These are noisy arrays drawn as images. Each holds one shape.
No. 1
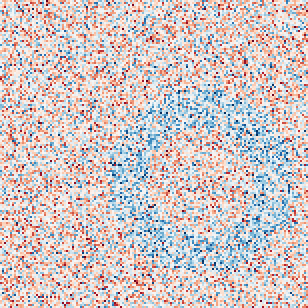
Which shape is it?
ring
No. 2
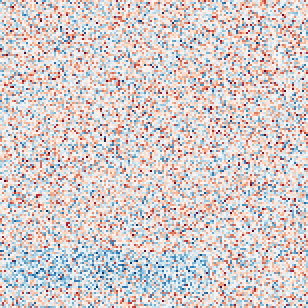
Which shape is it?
bar
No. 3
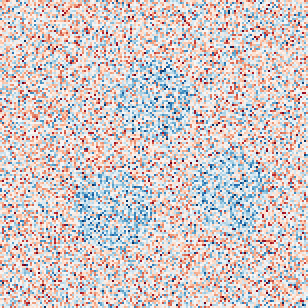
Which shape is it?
three dots
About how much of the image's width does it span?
two thirds
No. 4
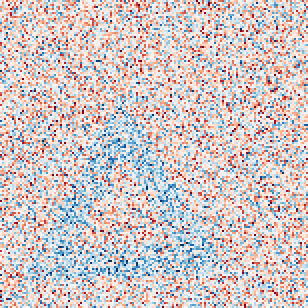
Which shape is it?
triangle frame
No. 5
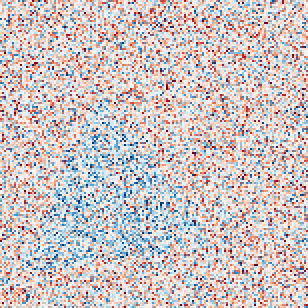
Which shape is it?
triangle
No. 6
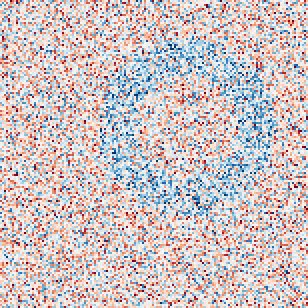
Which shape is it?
ring
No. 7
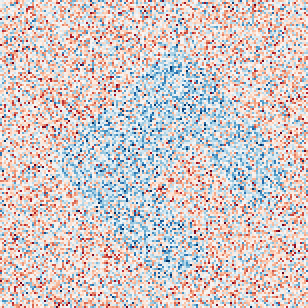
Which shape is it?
square with a notch
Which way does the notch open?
down and right
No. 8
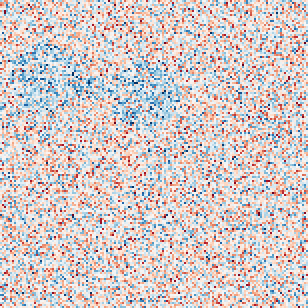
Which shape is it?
dumbbell
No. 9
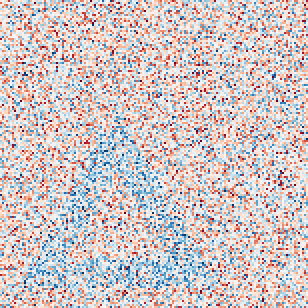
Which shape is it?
triangle frame
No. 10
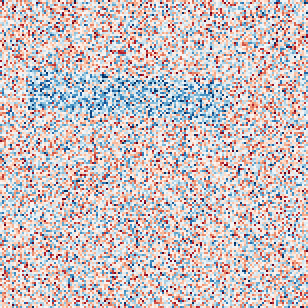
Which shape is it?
bar
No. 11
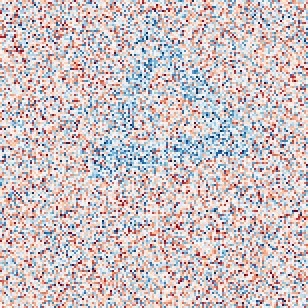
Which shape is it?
triangle frame
